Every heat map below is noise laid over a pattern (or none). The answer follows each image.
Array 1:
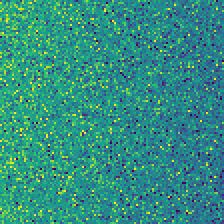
a smooth slope
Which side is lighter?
left
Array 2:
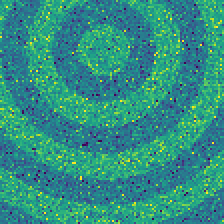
rings round one point
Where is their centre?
top middle
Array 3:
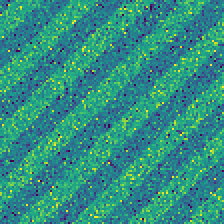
diagonal stripes
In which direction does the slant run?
bottom left to top right
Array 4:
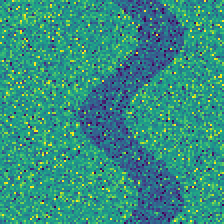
a wavy band
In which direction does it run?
top to bottom
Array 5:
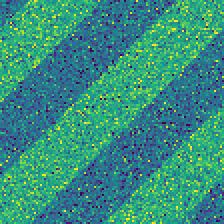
diagonal stripes
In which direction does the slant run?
bottom left to top right
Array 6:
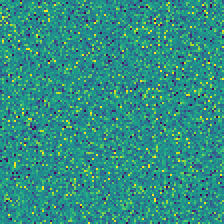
only noise
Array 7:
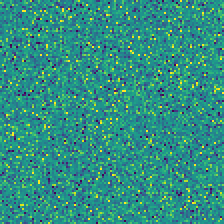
only noise
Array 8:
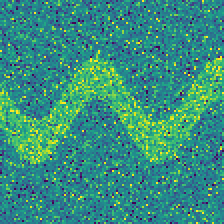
a wavy band
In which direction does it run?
left to right
